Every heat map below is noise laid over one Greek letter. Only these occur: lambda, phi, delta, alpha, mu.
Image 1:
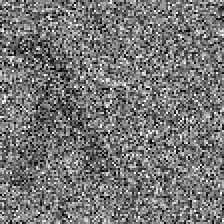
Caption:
dark lambda
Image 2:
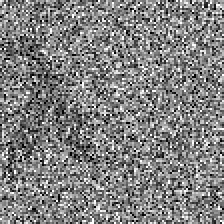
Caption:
dark lambda
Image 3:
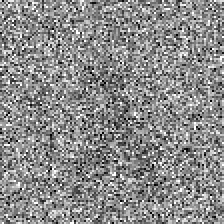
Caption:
dark lambda
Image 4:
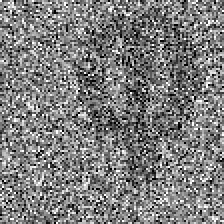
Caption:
dark phi
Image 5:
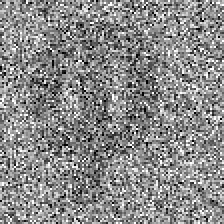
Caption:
dark phi
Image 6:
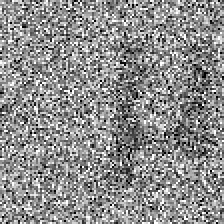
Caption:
dark mu
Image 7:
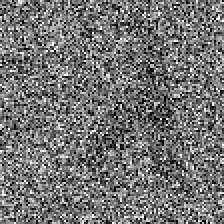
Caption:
dark lambda
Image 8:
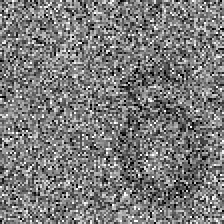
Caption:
dark delta
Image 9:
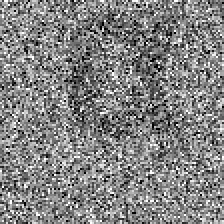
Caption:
dark alpha
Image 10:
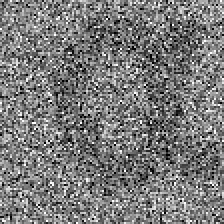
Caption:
dark alpha
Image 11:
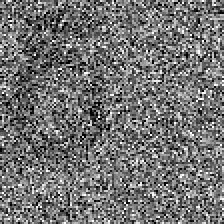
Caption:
dark delta
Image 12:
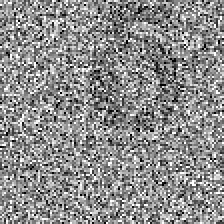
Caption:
dark delta
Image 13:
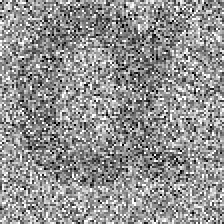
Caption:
dark alpha
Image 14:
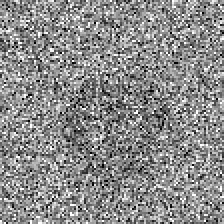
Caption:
dark phi
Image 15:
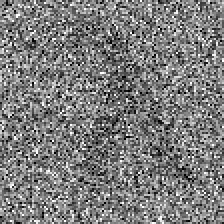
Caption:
dark lambda
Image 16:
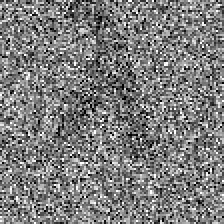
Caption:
dark lambda
